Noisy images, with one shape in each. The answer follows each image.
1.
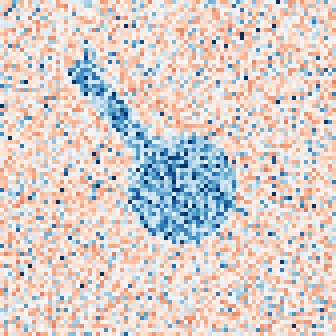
lollipop
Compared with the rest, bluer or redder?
bluer
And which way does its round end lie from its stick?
down and right
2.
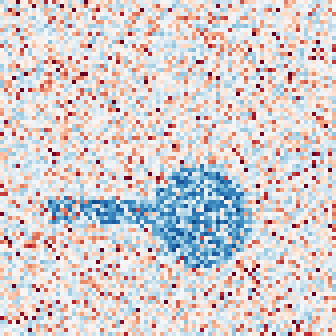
lollipop
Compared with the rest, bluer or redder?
bluer
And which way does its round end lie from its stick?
right
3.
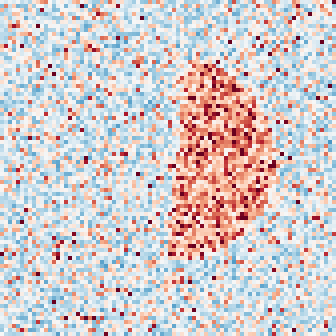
half disc
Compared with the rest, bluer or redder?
redder
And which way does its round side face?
right
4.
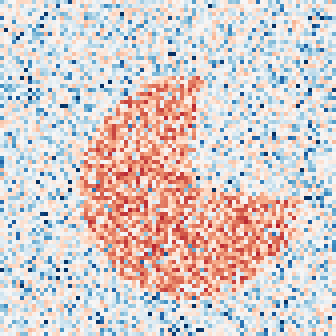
disc with a wedge cut out
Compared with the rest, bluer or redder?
redder
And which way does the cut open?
up and right
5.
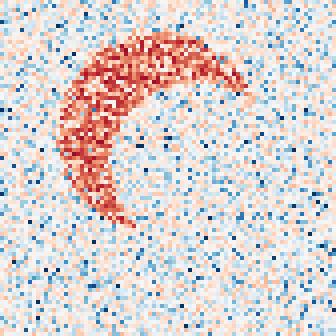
crescent
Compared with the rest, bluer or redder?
redder
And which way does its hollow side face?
down and right
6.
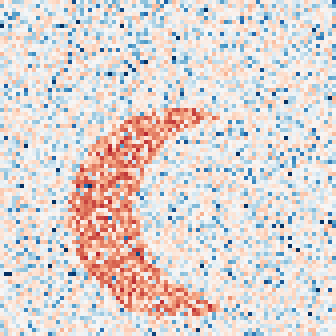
crescent
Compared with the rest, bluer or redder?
redder
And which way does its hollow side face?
right
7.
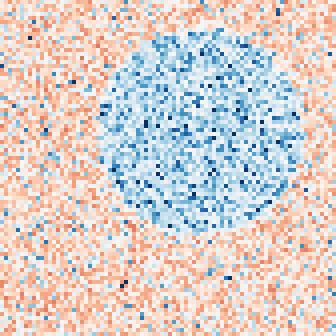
disc
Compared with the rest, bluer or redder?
bluer
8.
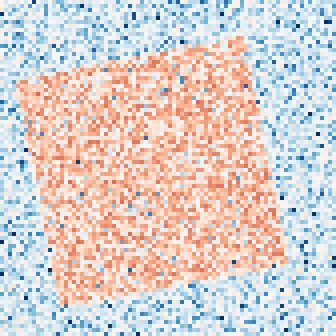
square
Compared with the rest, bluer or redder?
redder
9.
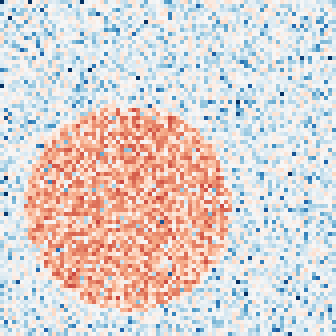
disc
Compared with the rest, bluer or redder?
redder
